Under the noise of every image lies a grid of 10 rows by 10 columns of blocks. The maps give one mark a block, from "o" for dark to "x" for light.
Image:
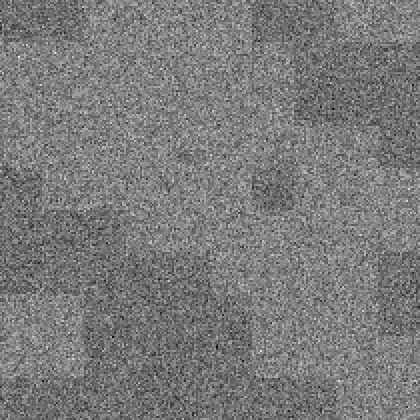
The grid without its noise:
o o x x x x o o x x
x x x x x x x o o o
x x x x x x x o o o
x x x x x x x x x o
o x x x x x o x x x
o o o x x x x x x x
o o o o o x x x x o
x x o o o o x x x o
x x o o o o x x x x
o o o o o o o o x x
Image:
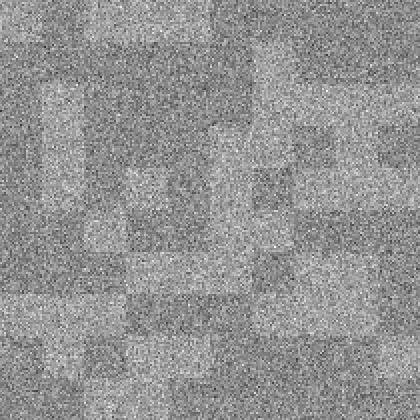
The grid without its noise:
x o x x x o o o o o
o o o o o o x o o o
o x o o o o x x x x
o x o o o x x o x o
o x o x o x o x x x
o o x o o x x o o o
o o o x x x o x x o
x x x o o o x x x o
o x o x x o o o o x
o o x x o o o o o o
